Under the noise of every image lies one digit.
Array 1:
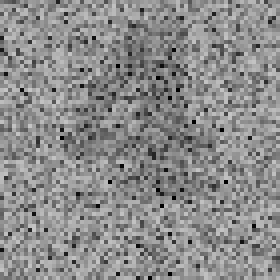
4
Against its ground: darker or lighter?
darker
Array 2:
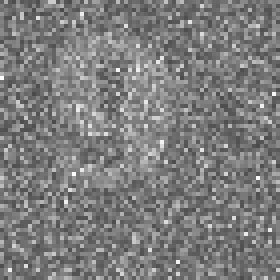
9
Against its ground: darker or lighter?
lighter
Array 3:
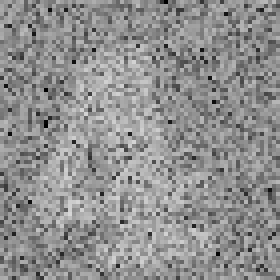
4
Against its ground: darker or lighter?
lighter
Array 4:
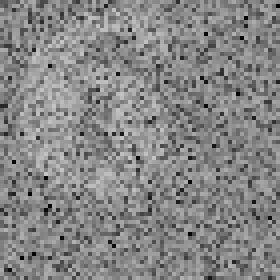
6
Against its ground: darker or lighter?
lighter
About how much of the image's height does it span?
two thirds
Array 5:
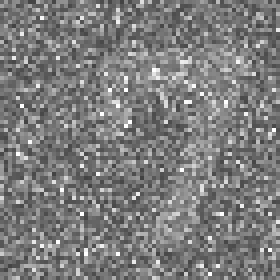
7
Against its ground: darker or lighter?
lighter
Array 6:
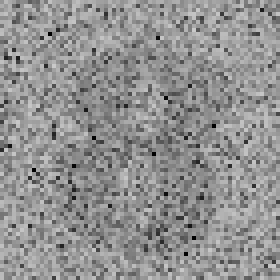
8
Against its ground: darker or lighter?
darker
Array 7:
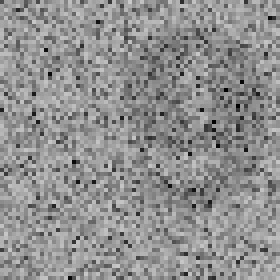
9
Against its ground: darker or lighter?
darker
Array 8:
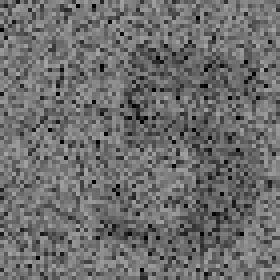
5
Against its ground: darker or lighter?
darker
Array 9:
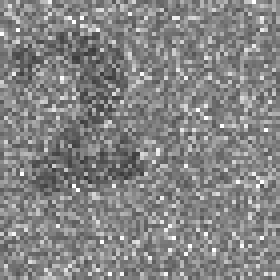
2
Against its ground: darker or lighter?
darker
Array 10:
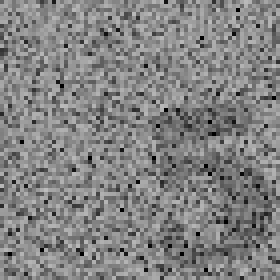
5
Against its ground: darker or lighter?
darker
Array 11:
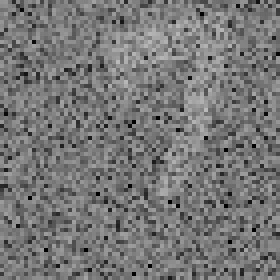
7
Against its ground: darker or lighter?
lighter
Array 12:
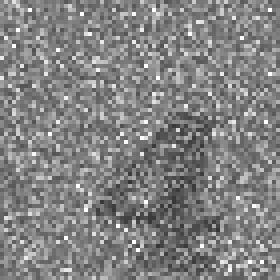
4
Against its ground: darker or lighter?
darker
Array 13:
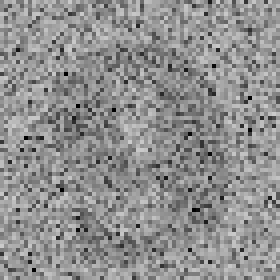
9
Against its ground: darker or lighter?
darker
